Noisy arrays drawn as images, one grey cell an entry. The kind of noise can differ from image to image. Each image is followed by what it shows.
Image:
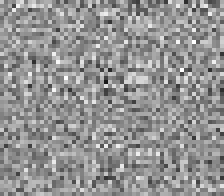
low rank plus noise
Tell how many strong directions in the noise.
three or four
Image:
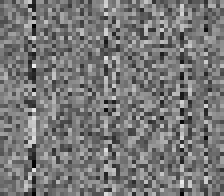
columns of uneven size
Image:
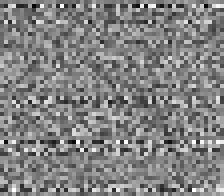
rows of uneven size
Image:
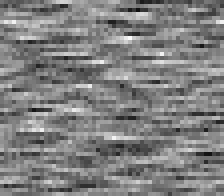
streaked along the rows
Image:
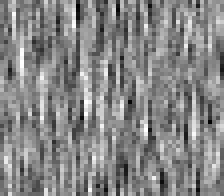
streaked along the columns
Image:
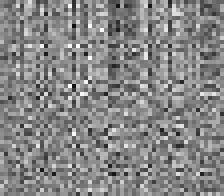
low rank plus noise
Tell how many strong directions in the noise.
one
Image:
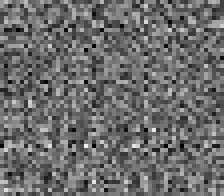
low rank plus noise
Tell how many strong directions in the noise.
three or four
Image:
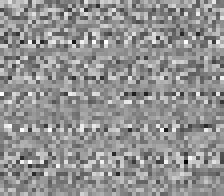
rows of uneven size
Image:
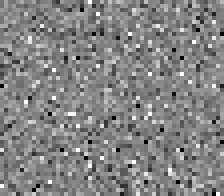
heavy tails
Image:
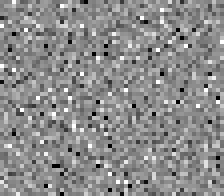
heavy tails
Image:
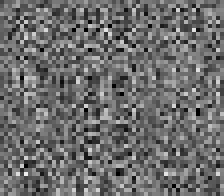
low rank plus noise
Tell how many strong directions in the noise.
two
